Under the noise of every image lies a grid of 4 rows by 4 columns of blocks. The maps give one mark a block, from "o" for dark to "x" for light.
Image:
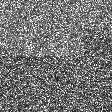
x x x x
x x x o
o o o o
o o o o
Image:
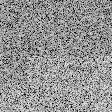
o o o o
o o o o
o x x x
x x x x
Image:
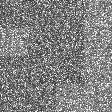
o o o x
x o o x
o o o x
o o x x
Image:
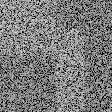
x x o o
x x x o
o o x o
o o x o
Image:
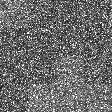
x o o o
o o o o
o o x o
o x x x
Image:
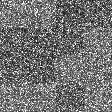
x x o o
o o o x
o o x x
x x o x
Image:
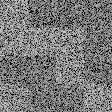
x o o o
x x x o
o o x o
x o o x
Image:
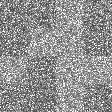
o o x o
o x x o
x o x x
o o x o
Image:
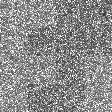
x x o o
x o o o
x x o x
x o o x
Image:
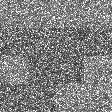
x x x x
o o o o
x o o x
o o x x
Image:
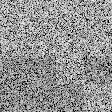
x x x x
x x x x
o o x o
o o o x
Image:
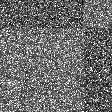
o o o x
x x x o
x x x o
x x x o
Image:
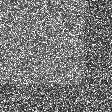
x x x o
x x x o
x x x o
o o o o
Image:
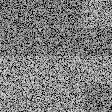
o o o x
o o o o
x x x x
x x x o
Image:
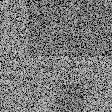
x o o o
x o o o
x x x x
x x o x
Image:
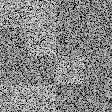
x x o o
o x o o
o o x o
x x o o
